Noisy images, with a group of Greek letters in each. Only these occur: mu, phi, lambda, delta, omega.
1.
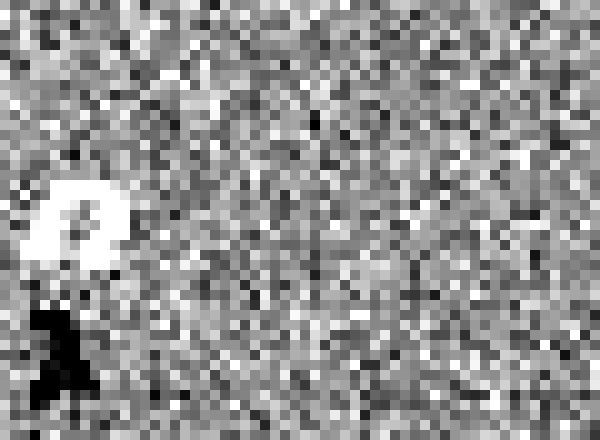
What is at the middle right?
nothing
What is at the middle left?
omega
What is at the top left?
nothing
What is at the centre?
nothing
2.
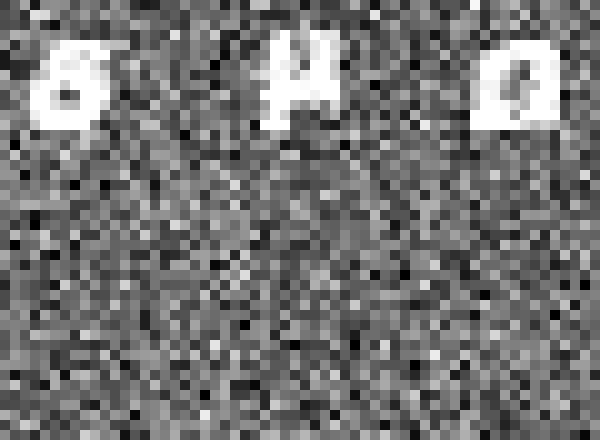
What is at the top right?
omega
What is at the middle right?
nothing
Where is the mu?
top middle
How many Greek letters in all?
3
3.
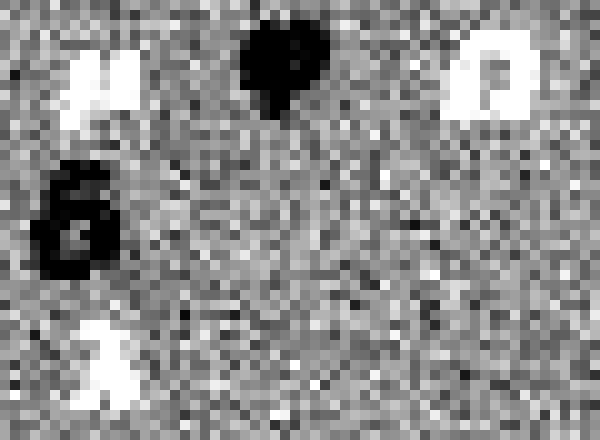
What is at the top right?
omega
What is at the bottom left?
lambda
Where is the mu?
top left
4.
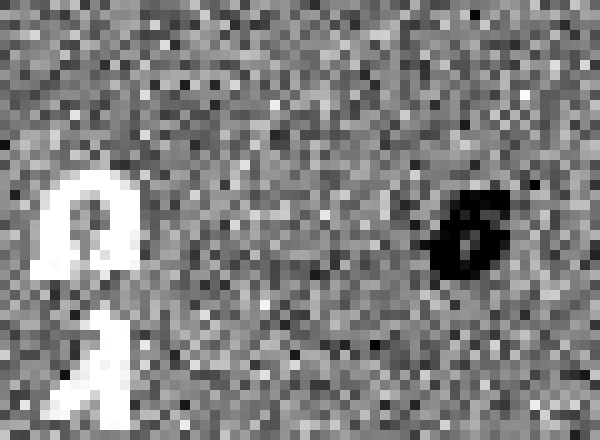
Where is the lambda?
bottom left
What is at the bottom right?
nothing
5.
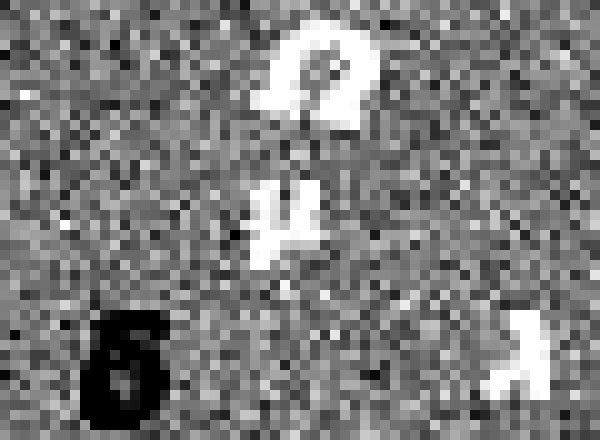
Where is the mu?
centre
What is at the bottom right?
lambda
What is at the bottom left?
delta
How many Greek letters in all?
4
